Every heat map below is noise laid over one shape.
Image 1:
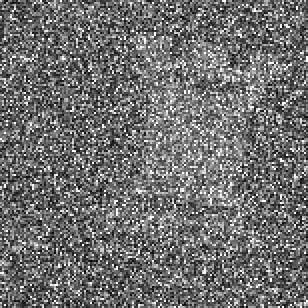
light chess rook
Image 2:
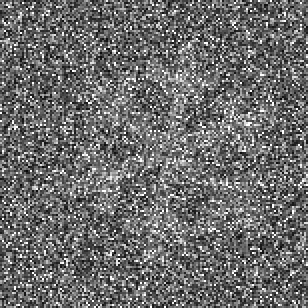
light snowflake
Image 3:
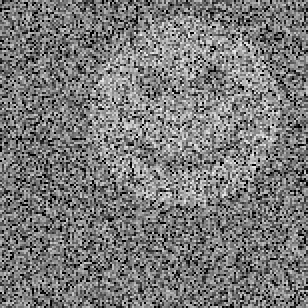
light smiling face
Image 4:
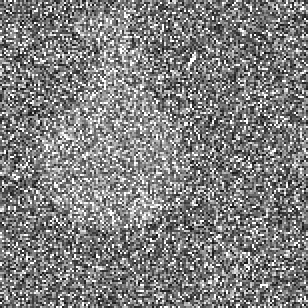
light pear
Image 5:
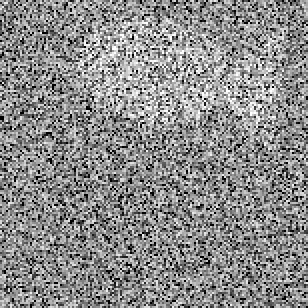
light fish
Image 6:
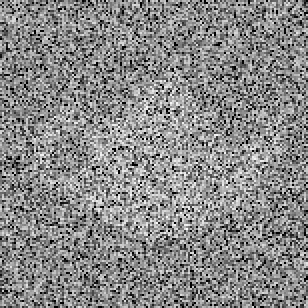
light teapot
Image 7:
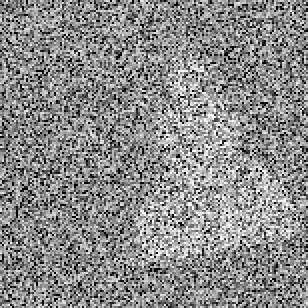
light chess pawn
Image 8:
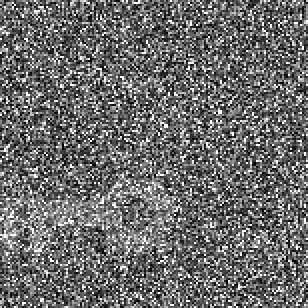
light key
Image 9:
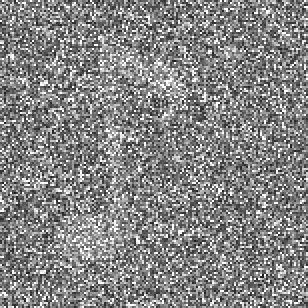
light musical note
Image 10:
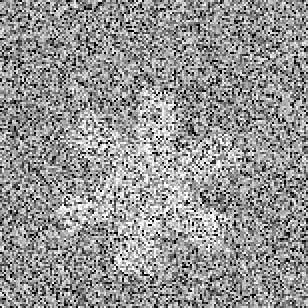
light asterisk
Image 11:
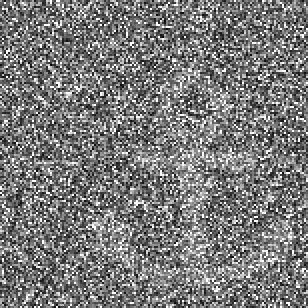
light anchor
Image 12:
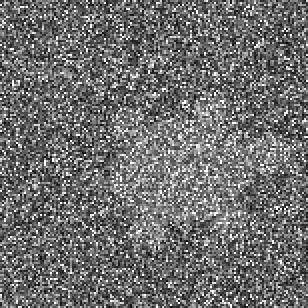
light turtle
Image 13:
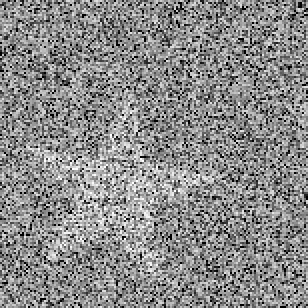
light star
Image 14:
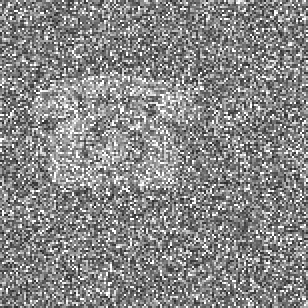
light telephone
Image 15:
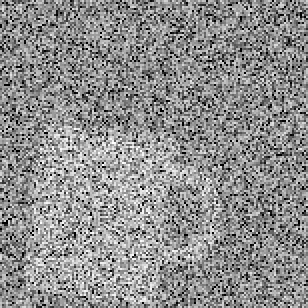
light cup
